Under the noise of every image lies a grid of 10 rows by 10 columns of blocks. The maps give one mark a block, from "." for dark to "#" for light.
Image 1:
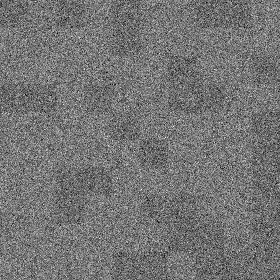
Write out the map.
. # . # . # # . . #
# # # # . # # # # #
# # # # # # . # # .
. . # . # # . . # #
# # # # . # # # # .
# # # # # . # # # .
# # . . # # # # # .
# # . # # . . # # .
# # # # # # . . # .
# # # # . . # . . .
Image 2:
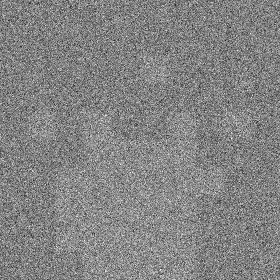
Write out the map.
. . . . . . . . . .
. . . . . . . . . .
. . . . . # . . . .
. . . . . . . . . .
. # . # . . # . # .
. . . # # # # . . .
. . # # # # # # . .
. . # # # # # . . .
. . # # # # # . . .
. . . # # # # . . .
